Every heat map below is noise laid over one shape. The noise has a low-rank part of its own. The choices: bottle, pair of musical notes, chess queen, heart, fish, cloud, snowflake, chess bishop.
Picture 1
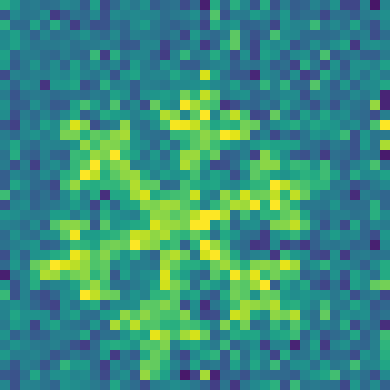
snowflake
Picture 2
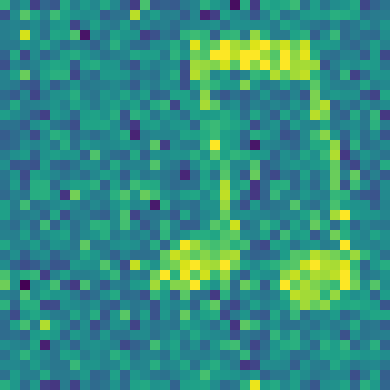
pair of musical notes
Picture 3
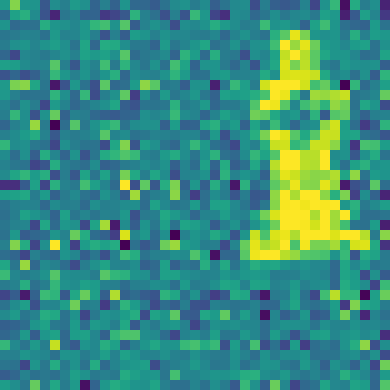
chess bishop
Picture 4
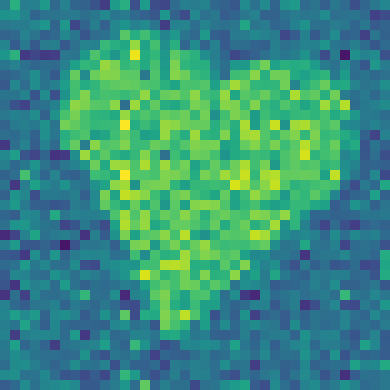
heart
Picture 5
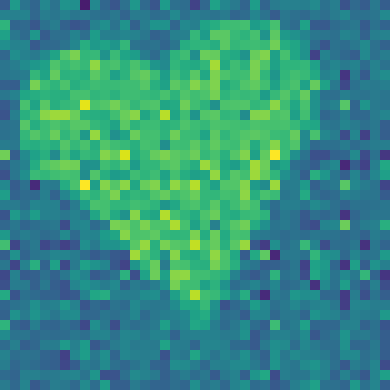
heart
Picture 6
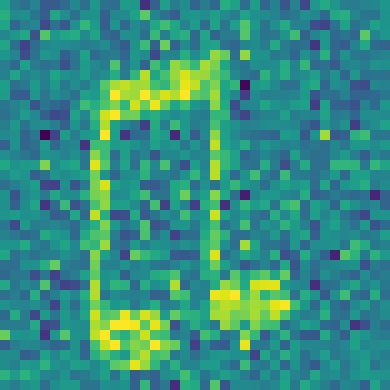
pair of musical notes
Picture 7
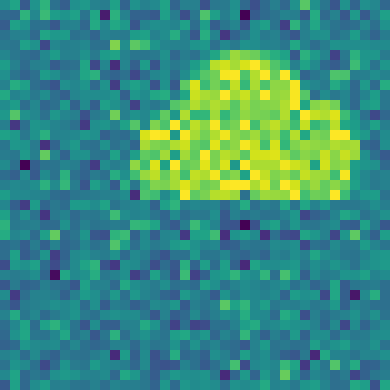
cloud
